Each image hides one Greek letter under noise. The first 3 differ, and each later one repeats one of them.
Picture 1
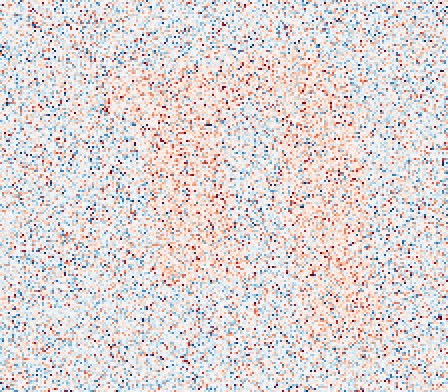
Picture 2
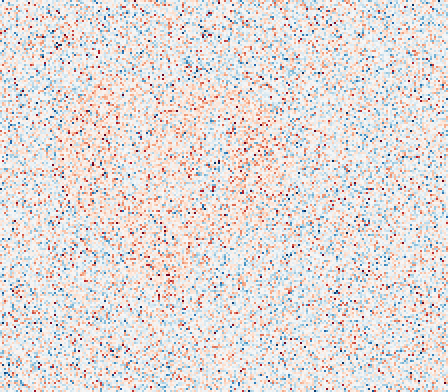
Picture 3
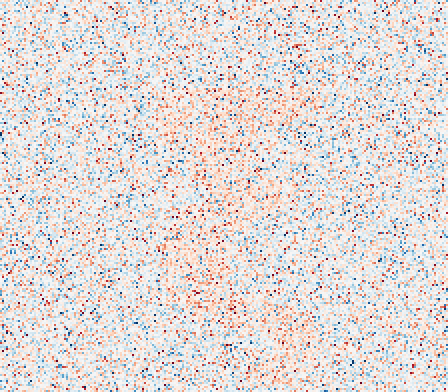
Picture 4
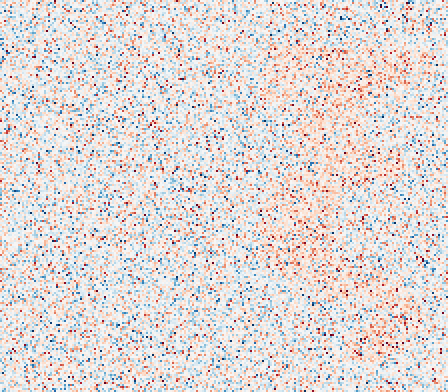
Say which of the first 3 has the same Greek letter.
3
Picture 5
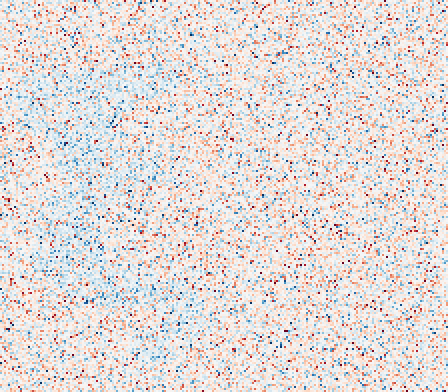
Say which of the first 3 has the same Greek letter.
3
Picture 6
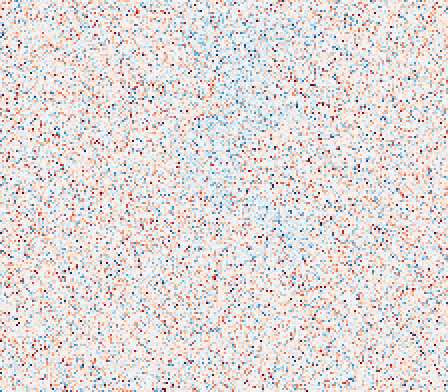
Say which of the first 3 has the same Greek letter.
3
